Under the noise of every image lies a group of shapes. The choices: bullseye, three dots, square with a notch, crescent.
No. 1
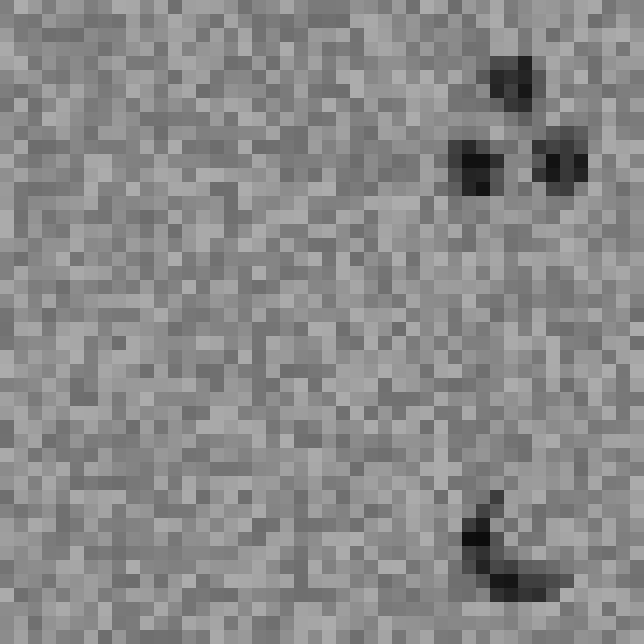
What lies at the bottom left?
nothing
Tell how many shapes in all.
2
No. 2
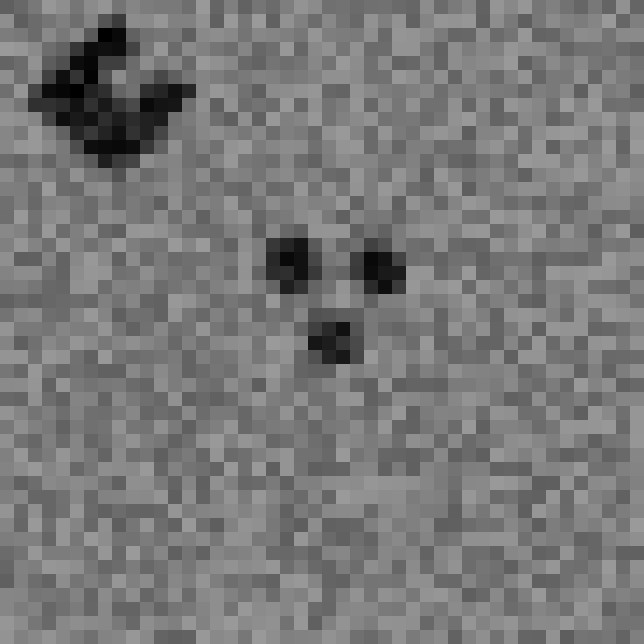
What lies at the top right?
nothing
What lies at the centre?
three dots
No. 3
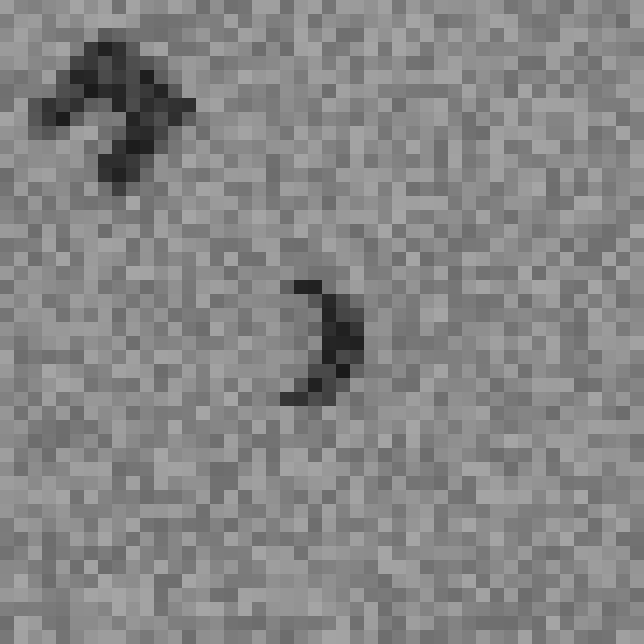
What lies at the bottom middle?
nothing
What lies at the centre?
crescent
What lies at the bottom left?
nothing
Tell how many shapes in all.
2
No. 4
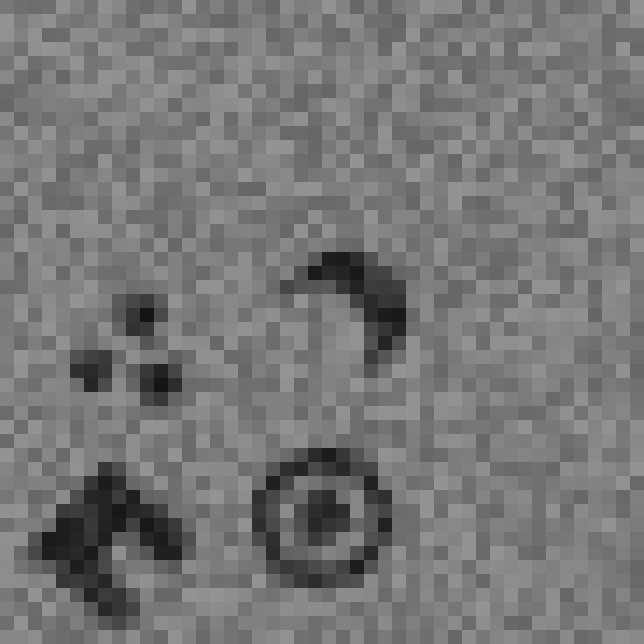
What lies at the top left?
nothing
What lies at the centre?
crescent
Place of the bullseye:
bottom middle
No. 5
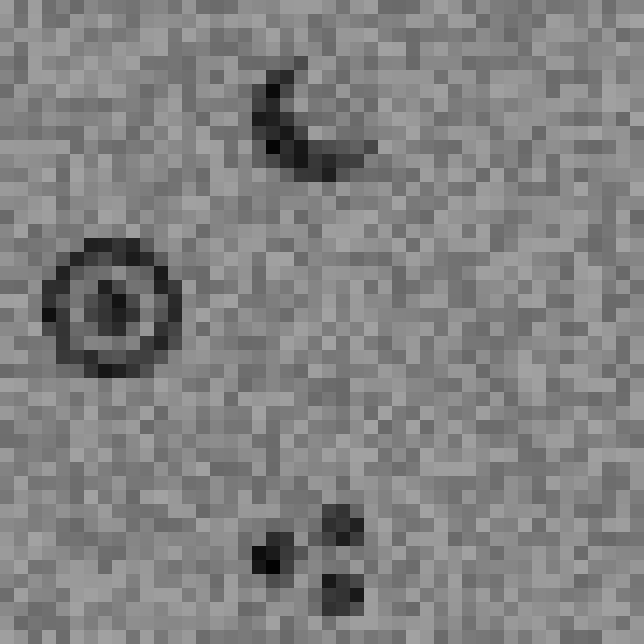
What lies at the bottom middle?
three dots
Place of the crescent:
top middle
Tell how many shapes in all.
3
